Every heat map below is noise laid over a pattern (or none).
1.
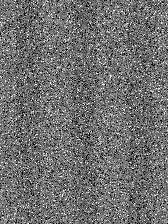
vertical stripes
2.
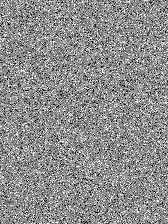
only noise
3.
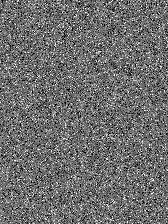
only noise
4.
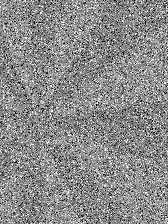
spokes from one point
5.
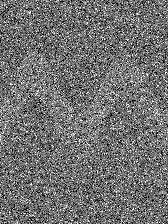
a wavy band
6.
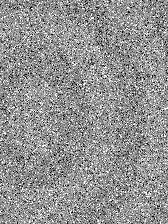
rings round one point
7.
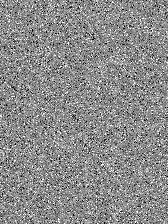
only noise
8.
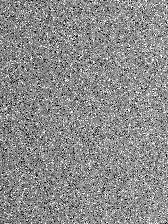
a smooth slope
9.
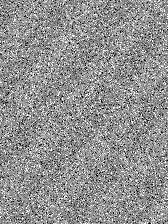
diagonal stripes
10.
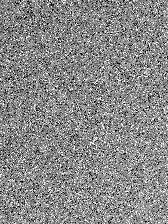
a smooth slope
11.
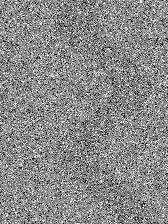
a wavy band
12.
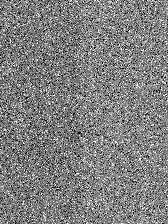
a sharp edge
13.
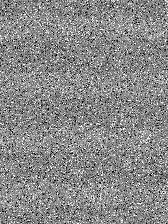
horizontal stripes
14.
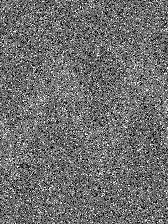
a wavy band
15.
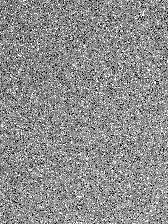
a smooth slope
